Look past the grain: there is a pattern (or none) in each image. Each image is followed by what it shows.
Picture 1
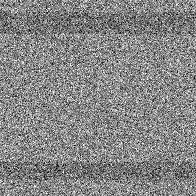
bands of rows
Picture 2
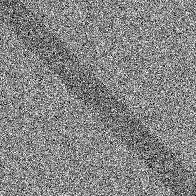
a diagonal band
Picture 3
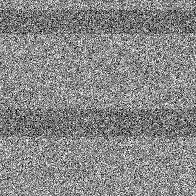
bands of rows
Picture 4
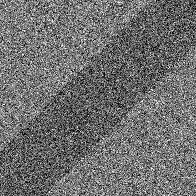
a diagonal band
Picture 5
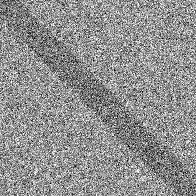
a diagonal band
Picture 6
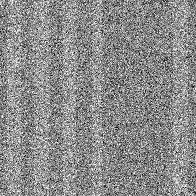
bands of columns
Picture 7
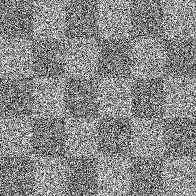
a checkerboard
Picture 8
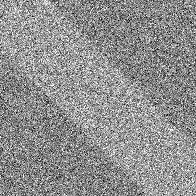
a diagonal band
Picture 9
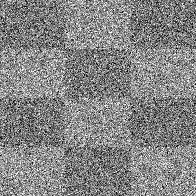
a checkerboard
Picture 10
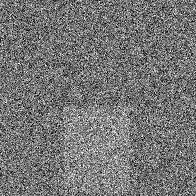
one block
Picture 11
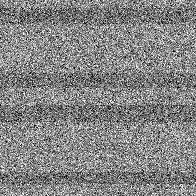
bands of rows
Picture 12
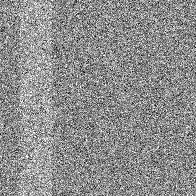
one band of columns
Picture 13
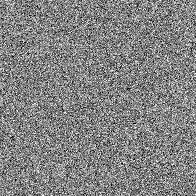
only noise
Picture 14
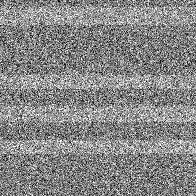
bands of rows
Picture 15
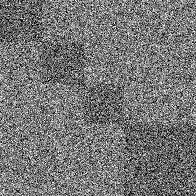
blocks along the diagonal
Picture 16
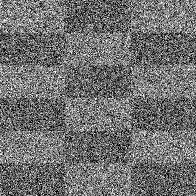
a checkerboard
